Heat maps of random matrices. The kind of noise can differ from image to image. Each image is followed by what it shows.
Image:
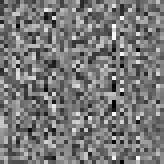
columns of uneven size
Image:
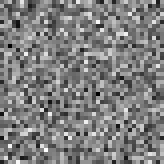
independent entries
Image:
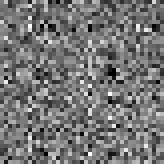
low rank plus noise
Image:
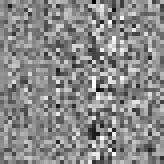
columns of uneven size
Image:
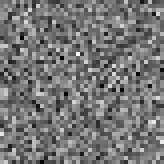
independent entries
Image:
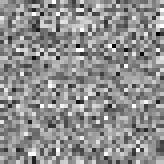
low rank plus noise
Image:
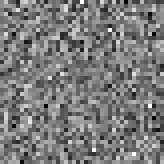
low rank plus noise
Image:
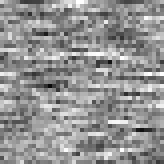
streaked along the rows
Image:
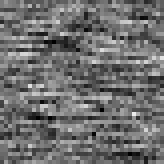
streaked along the rows
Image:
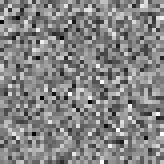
independent entries
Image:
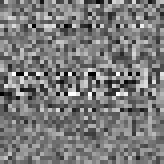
rows of uneven size
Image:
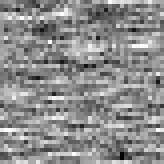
streaked along the rows
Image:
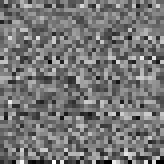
rows of uneven size
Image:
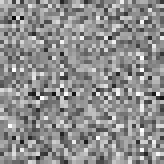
low rank plus noise
